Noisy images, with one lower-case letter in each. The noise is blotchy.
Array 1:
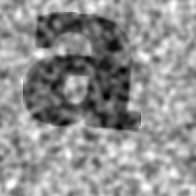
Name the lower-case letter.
a
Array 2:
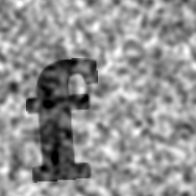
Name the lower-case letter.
f
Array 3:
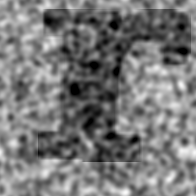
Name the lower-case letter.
r
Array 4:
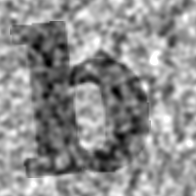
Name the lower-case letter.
b
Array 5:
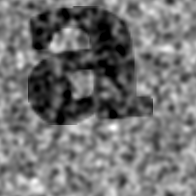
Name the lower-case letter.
a
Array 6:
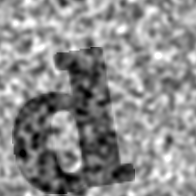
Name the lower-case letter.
d
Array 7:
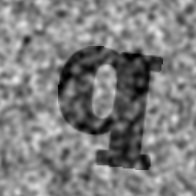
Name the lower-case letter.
q
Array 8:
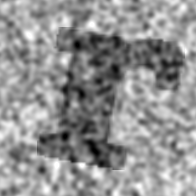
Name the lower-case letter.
r
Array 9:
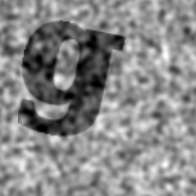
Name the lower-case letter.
g
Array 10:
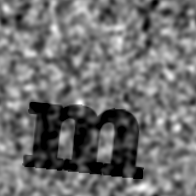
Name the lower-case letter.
m
